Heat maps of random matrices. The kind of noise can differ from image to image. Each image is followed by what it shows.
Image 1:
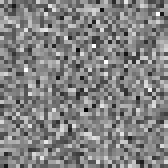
independent entries
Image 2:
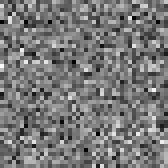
low rank plus noise
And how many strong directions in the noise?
five to eight
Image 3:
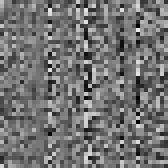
columns of uneven size
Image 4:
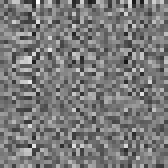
low rank plus noise
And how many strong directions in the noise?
two
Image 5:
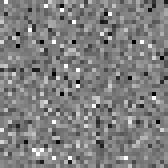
heavy tails
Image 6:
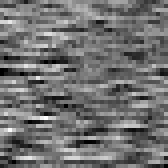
streaked along the rows
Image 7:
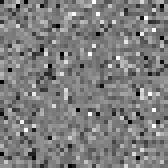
heavy tails
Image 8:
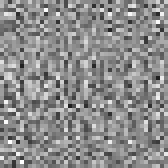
low rank plus noise
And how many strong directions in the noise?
two
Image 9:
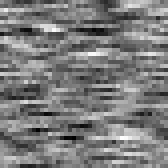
streaked along the rows
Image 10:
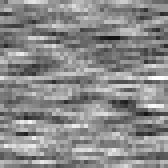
streaked along the rows
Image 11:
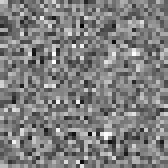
low rank plus noise
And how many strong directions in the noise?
five to eight
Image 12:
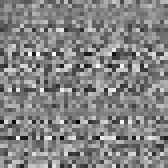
rows of uneven size
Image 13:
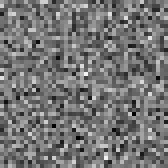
independent entries
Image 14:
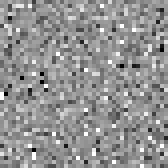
heavy tails
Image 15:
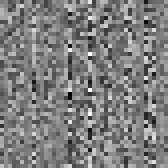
columns of uneven size
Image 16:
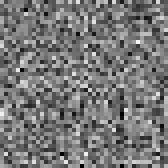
low rank plus noise
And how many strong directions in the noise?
five to eight
